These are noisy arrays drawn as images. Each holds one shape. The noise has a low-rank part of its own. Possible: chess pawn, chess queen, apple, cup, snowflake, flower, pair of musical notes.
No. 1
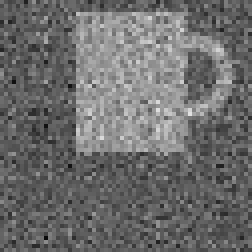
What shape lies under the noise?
cup
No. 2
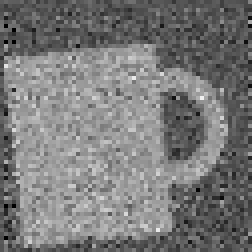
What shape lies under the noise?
cup
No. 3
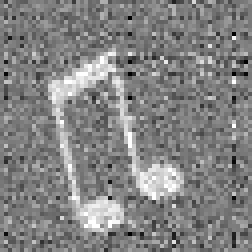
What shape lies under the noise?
pair of musical notes
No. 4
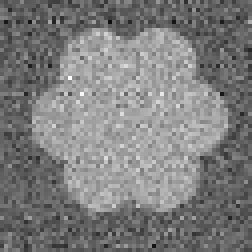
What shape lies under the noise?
flower
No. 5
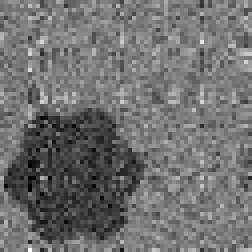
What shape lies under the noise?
flower
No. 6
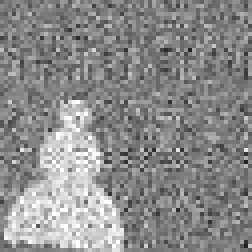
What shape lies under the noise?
chess pawn
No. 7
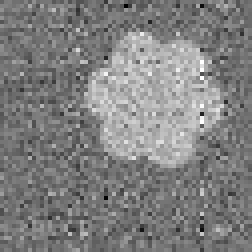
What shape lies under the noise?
flower
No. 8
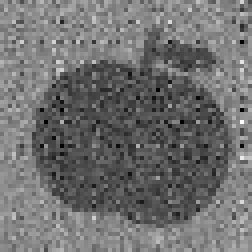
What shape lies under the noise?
apple
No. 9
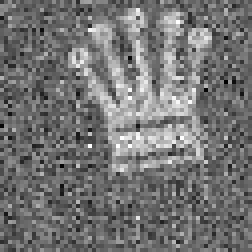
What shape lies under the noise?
chess queen
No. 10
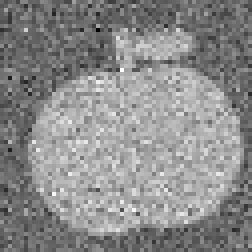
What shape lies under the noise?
apple
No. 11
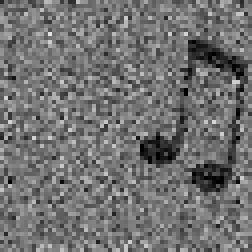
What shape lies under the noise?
pair of musical notes
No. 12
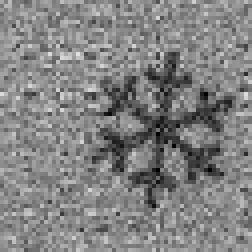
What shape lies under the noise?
snowflake
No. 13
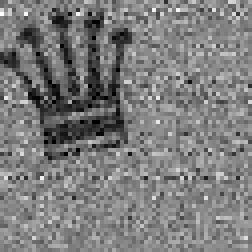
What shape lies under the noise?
chess queen
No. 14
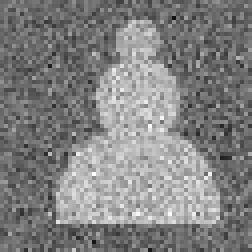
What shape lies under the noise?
chess pawn
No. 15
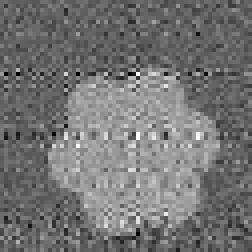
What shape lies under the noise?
flower
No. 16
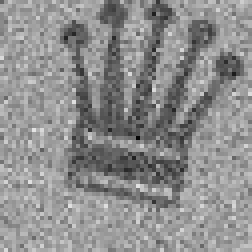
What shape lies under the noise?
chess queen
